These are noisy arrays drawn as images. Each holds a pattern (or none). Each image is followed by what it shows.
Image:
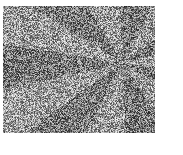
spokes from one point
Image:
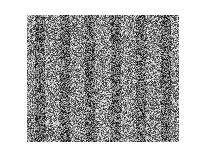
vertical stripes
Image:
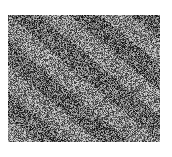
diagonal stripes
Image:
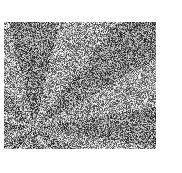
spokes from one point
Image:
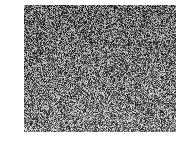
a smooth slope
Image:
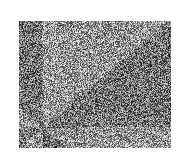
spokes from one point
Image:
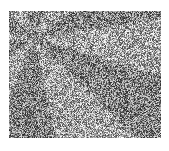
spokes from one point
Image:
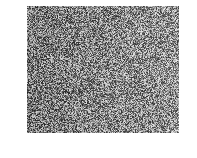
a smooth slope
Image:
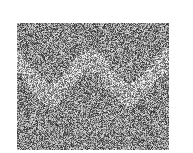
a wavy band
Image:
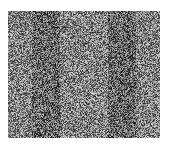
vertical stripes
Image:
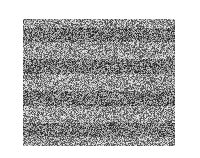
horizontal stripes
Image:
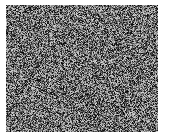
only noise
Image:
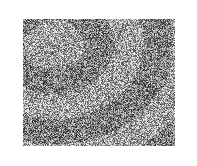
rings round one point
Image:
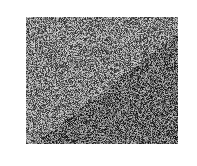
a sharp edge
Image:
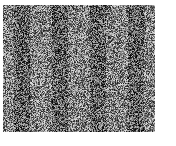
vertical stripes
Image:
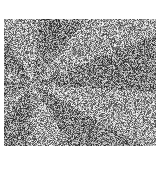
spokes from one point
